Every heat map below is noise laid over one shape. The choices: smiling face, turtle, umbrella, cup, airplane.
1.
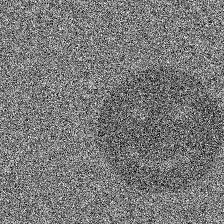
smiling face
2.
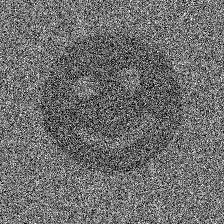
smiling face
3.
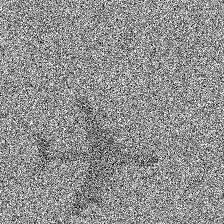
airplane
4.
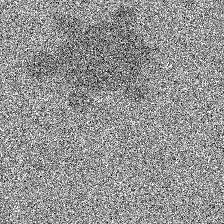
turtle
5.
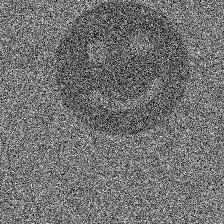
smiling face
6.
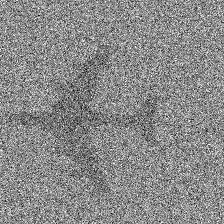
airplane
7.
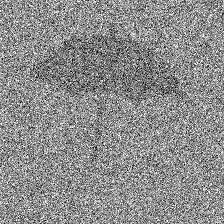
umbrella
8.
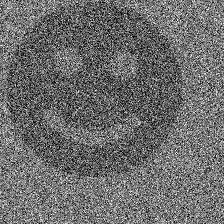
smiling face
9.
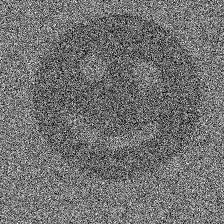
smiling face
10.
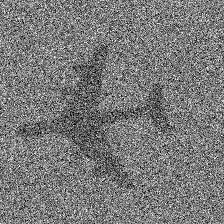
airplane
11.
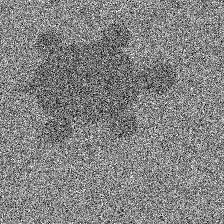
turtle
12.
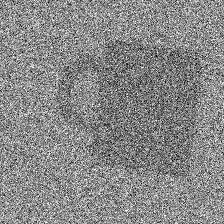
cup
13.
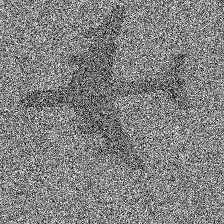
airplane
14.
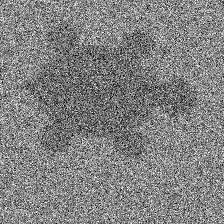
turtle
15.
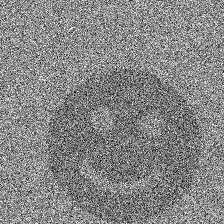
smiling face
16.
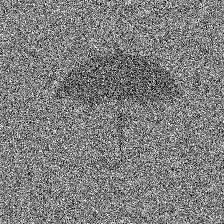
umbrella
